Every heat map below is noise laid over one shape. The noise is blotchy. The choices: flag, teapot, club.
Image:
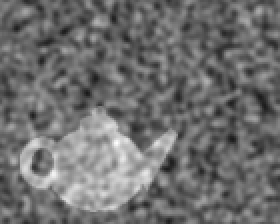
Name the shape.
teapot
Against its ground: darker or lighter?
lighter
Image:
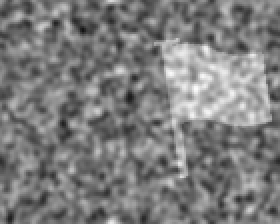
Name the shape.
flag
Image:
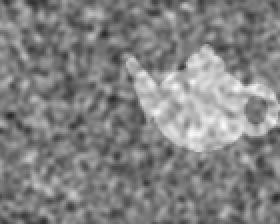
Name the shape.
teapot
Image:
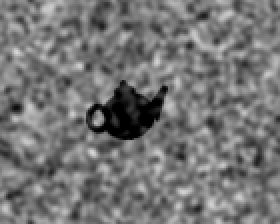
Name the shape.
teapot
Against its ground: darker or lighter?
darker
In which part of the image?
centre
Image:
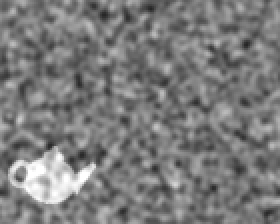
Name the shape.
teapot
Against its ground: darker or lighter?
lighter
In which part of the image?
bottom left
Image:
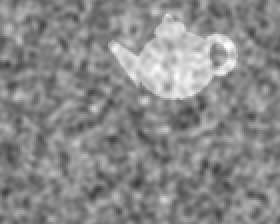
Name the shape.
teapot
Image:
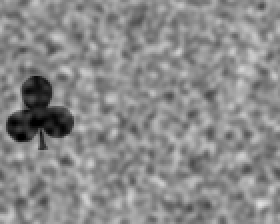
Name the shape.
club
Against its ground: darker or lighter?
darker
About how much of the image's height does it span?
a third
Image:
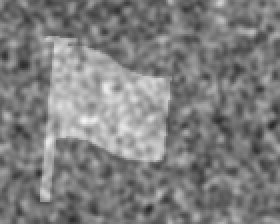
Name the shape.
flag
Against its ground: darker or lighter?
lighter
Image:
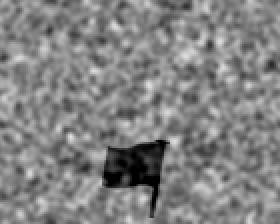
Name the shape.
flag
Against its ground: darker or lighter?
darker
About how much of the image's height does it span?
a third
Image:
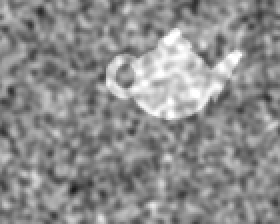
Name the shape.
teapot
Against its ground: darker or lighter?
lighter
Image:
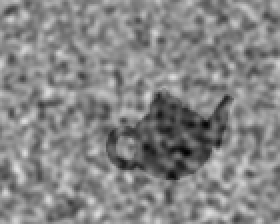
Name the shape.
teapot
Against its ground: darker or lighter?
darker
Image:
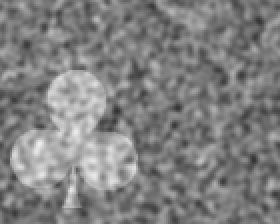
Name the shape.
club
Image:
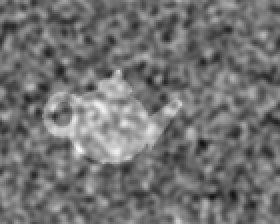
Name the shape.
teapot
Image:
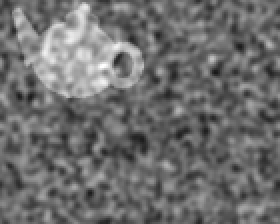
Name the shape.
teapot
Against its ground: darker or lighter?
lighter
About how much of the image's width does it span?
half
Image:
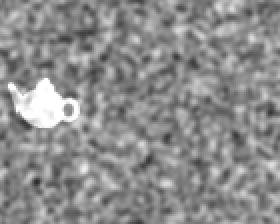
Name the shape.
teapot
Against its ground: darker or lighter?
lighter
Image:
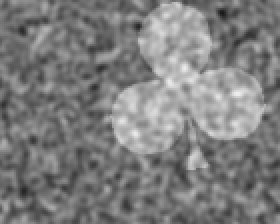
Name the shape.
club
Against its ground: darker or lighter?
lighter
